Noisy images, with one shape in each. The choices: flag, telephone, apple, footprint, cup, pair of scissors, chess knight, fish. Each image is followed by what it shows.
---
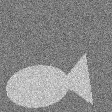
light fish
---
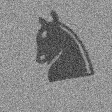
dark chess knight
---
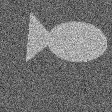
light fish
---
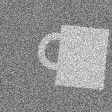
light cup
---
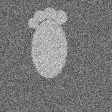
light footprint
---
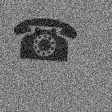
dark telephone
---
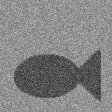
dark fish
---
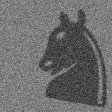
dark chess knight
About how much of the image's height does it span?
nearly all
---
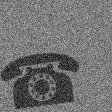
dark telephone
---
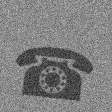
dark telephone
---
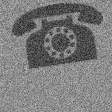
dark telephone
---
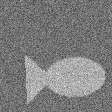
light fish
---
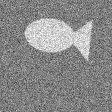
light fish
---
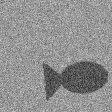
dark fish
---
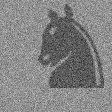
dark chess knight
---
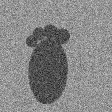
dark footprint
